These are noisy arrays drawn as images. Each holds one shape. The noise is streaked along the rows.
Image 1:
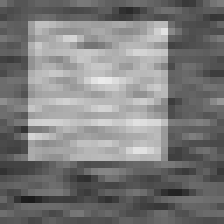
square
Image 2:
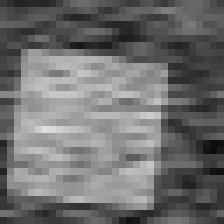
square
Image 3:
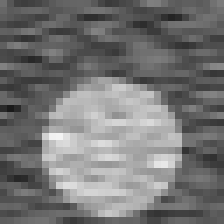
disc
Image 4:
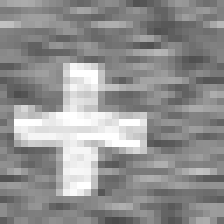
cross
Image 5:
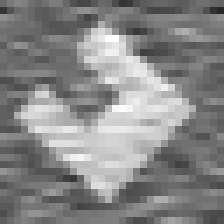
square with a notch
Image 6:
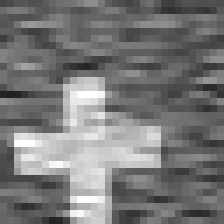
cross
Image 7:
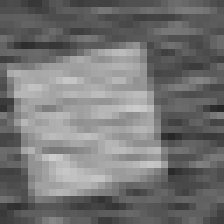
square
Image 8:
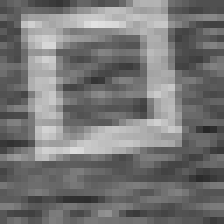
square frame
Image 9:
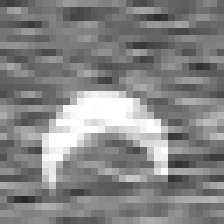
crescent
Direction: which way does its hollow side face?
down
